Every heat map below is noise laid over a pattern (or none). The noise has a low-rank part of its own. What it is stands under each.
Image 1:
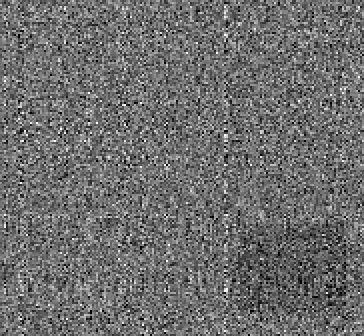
one block
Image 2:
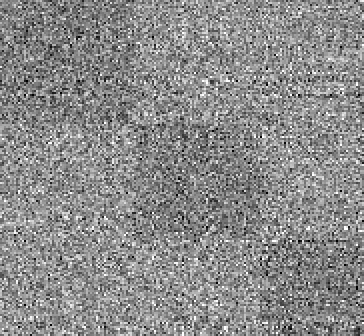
blocks along the diagonal
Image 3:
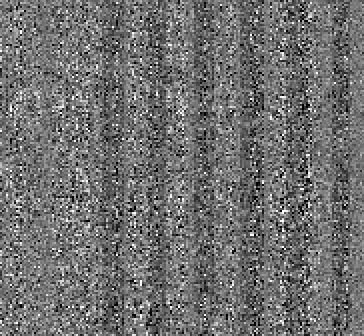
bands of columns
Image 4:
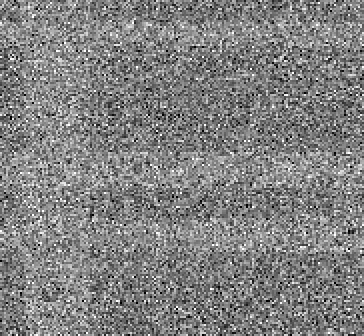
bands of rows crossing bands of columns
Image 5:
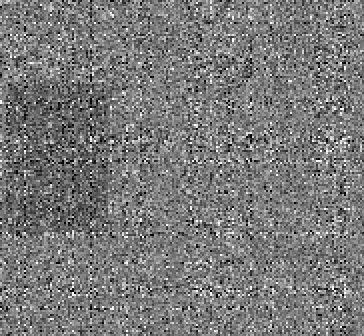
one block
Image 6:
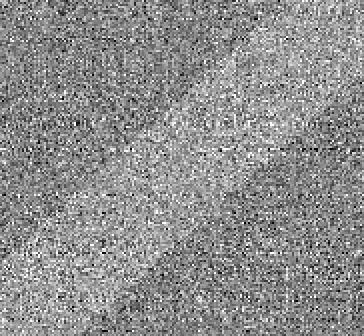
a diagonal band
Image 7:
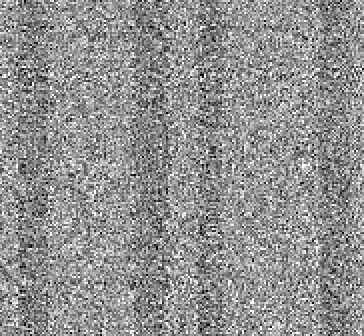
bands of columns
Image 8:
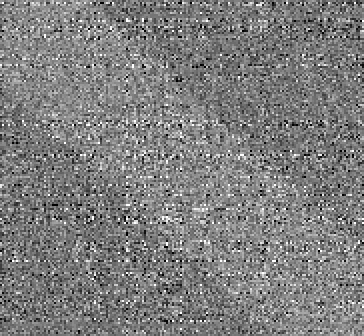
a diagonal band
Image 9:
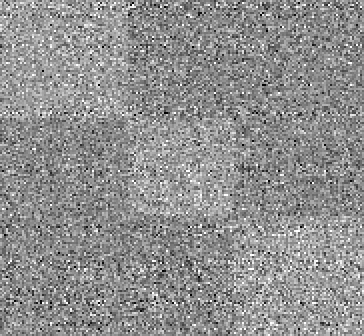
blocks along the diagonal
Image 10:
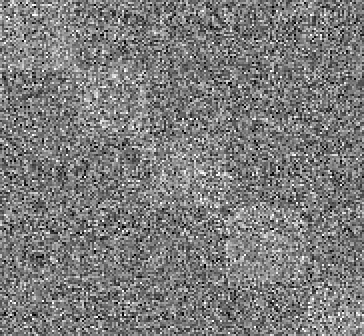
blocks along the diagonal
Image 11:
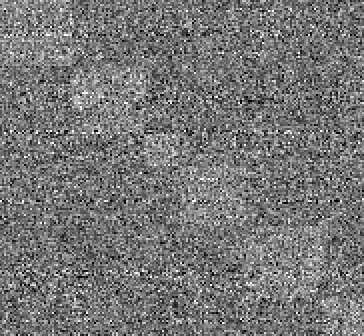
blocks along the diagonal
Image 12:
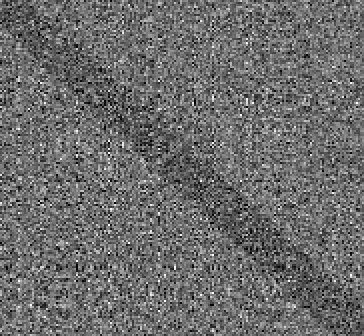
a diagonal band
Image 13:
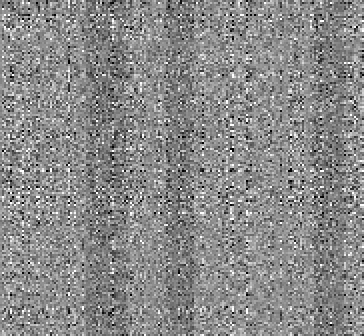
bands of columns
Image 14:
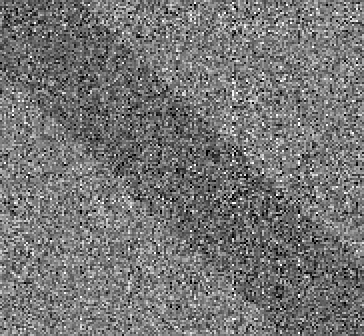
a diagonal band
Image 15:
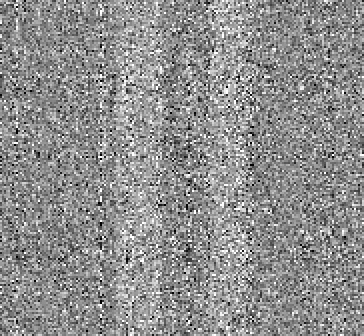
bands of columns
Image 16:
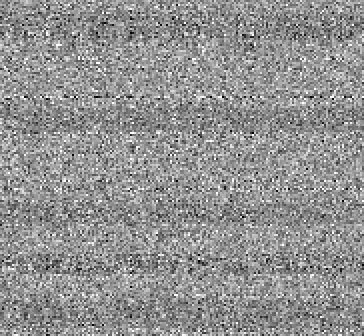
bands of rows
